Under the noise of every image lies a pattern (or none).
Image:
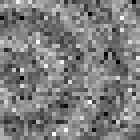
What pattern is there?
rings round one point
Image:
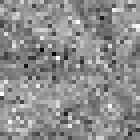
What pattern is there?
spokes from one point
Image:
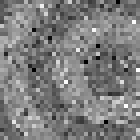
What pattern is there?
rings round one point
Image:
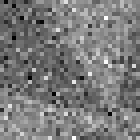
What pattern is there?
spokes from one point
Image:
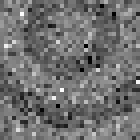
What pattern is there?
rings round one point
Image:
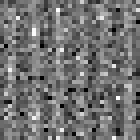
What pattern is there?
vertical stripes
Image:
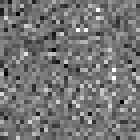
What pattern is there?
only noise
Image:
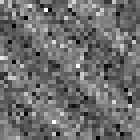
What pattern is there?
diagonal stripes
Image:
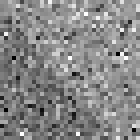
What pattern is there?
a sharp edge
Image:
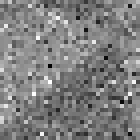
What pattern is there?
spokes from one point
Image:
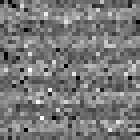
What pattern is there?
horizontal stripes
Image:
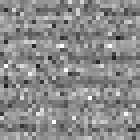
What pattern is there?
horizontal stripes
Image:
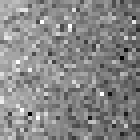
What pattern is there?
a smooth slope
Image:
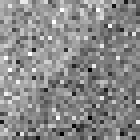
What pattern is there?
a sharp edge
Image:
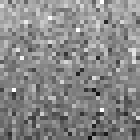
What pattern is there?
a smooth slope
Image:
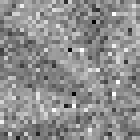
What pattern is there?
spokes from one point
